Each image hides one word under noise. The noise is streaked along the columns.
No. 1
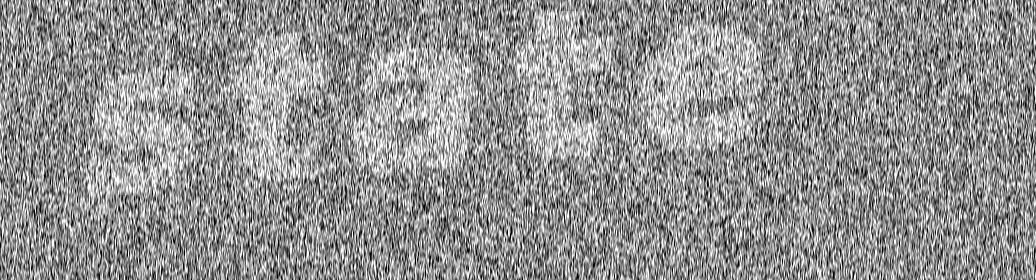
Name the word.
state
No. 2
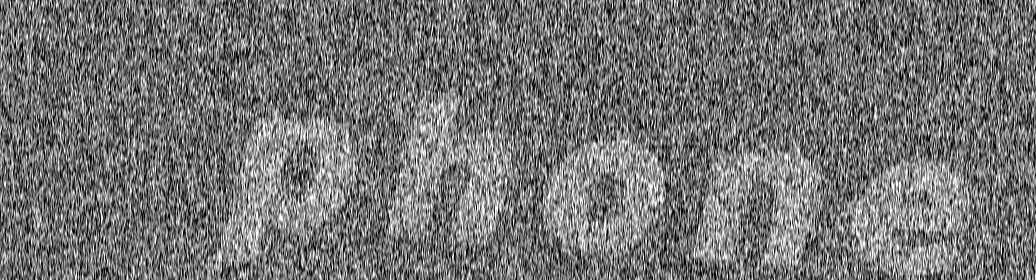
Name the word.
phone
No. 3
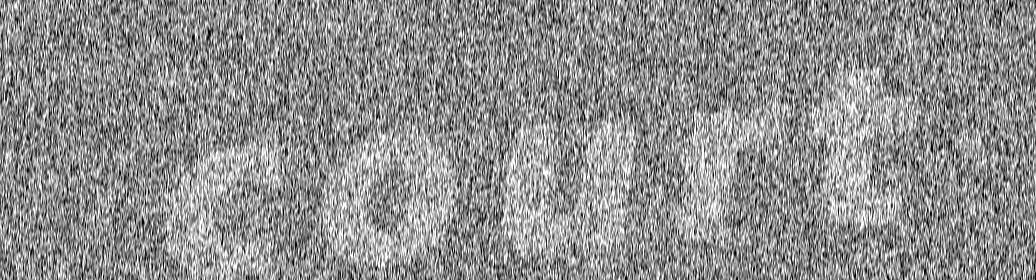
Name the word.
court
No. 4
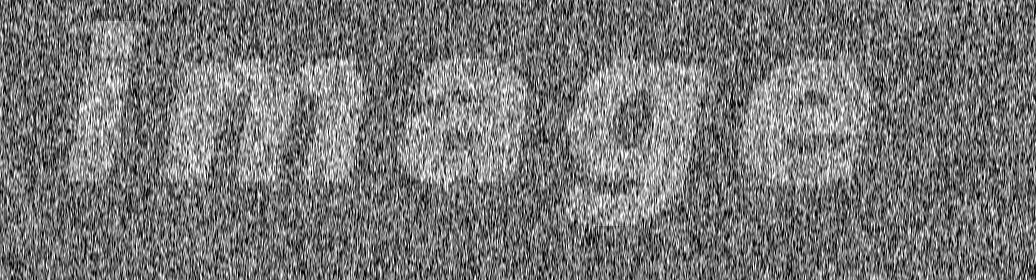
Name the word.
image
